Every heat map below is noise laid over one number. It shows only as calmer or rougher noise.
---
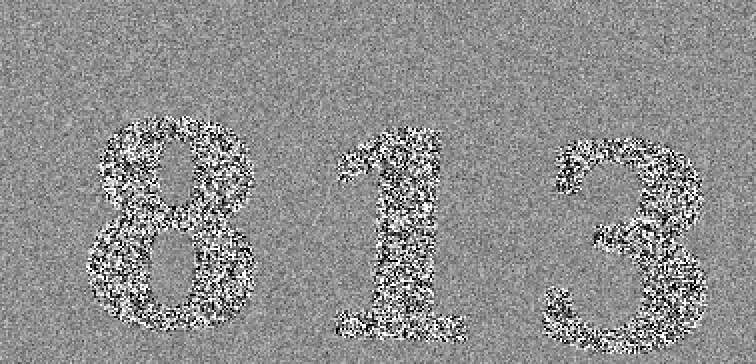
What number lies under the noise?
813
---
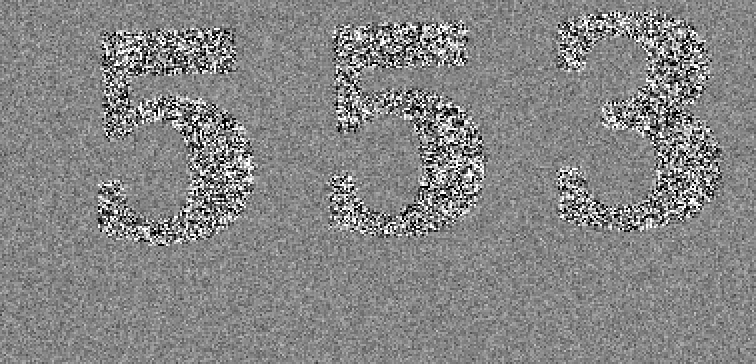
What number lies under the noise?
553
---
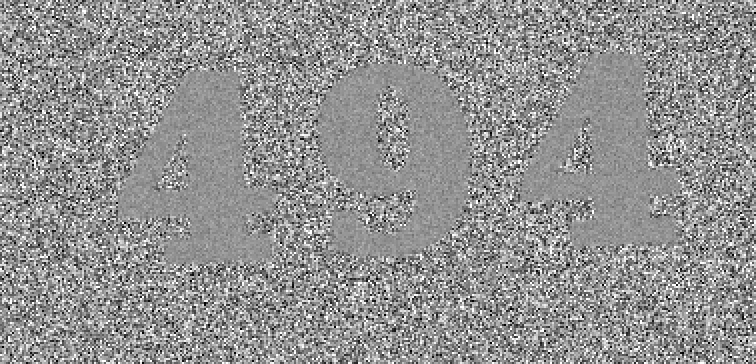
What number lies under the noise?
494
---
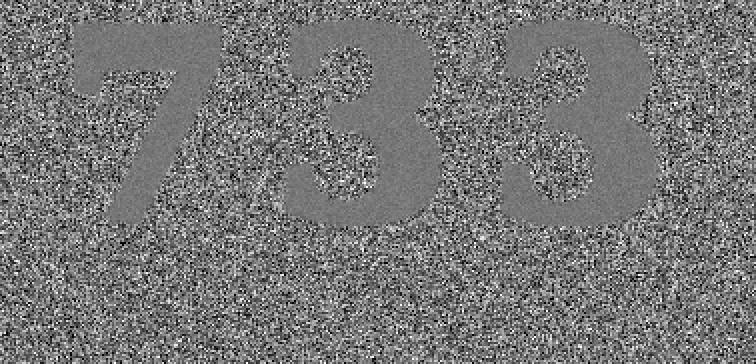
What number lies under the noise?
733
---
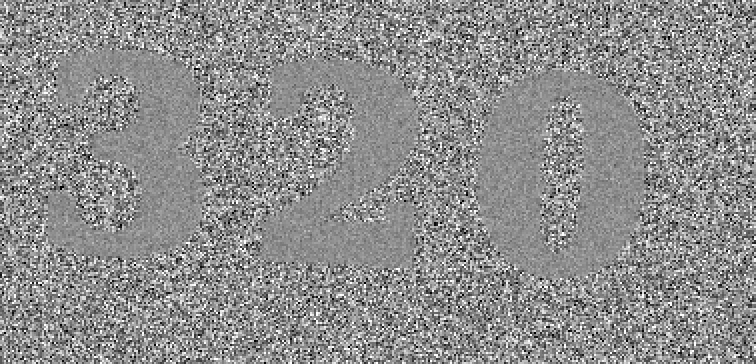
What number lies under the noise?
320
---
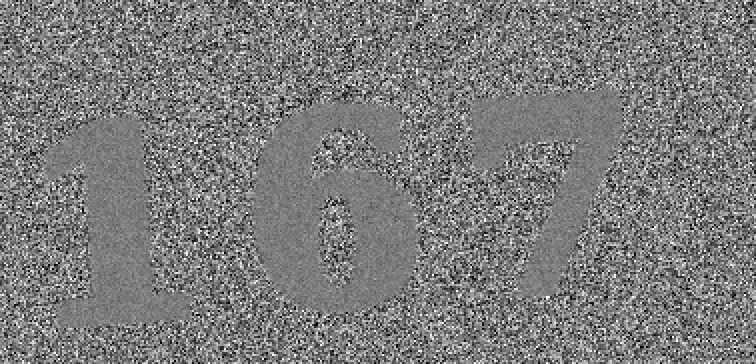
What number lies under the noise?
167
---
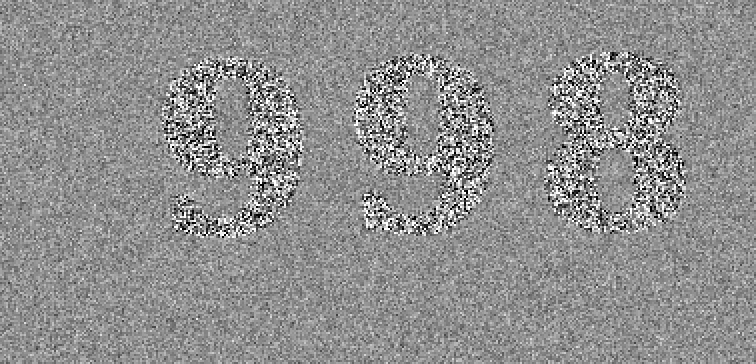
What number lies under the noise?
998
